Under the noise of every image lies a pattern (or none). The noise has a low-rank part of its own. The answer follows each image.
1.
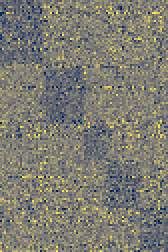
blocks along the diagonal
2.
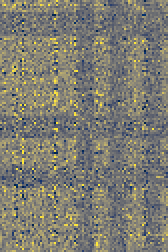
bands of rows crossing bands of columns
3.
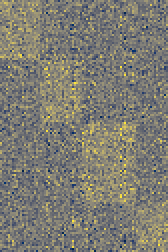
blocks along the diagonal
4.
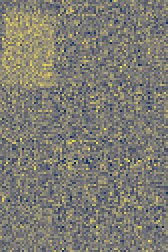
one block
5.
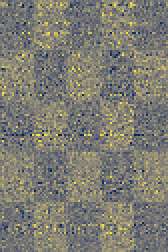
a checkerboard
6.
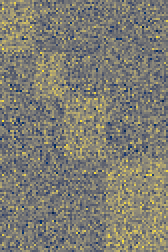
blocks along the diagonal
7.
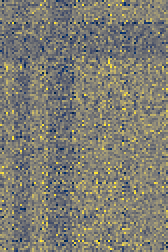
bands of rows crossing bands of columns
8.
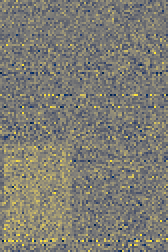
one block
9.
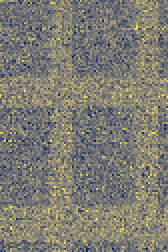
bands of rows crossing bands of columns
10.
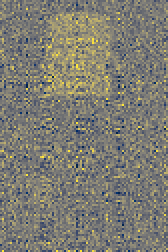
one block
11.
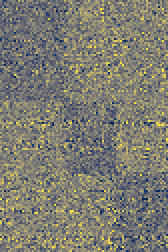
blocks along the diagonal
